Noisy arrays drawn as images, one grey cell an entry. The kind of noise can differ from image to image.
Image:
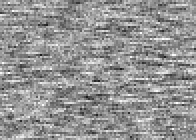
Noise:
streaked along the rows
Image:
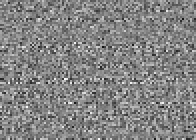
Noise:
rows of uneven size
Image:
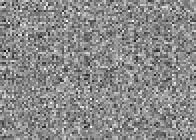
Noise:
low rank plus noise
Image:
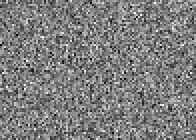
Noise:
independent entries
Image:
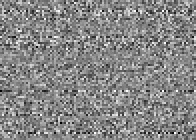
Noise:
rows of uneven size
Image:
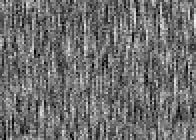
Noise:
streaked along the columns
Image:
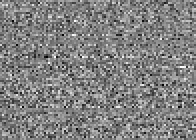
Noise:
rows of uneven size
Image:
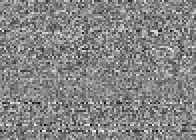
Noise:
rows of uneven size
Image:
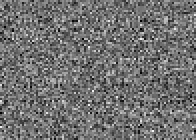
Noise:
low rank plus noise
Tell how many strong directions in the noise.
three or four
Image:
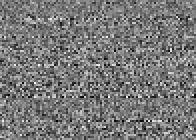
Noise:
rows of uneven size
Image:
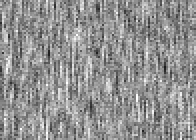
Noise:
streaked along the columns
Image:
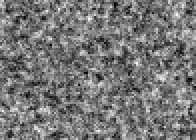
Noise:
blotchy
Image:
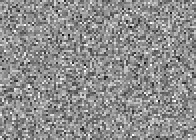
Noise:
independent entries
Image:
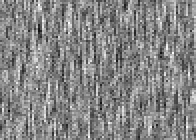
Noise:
streaked along the columns
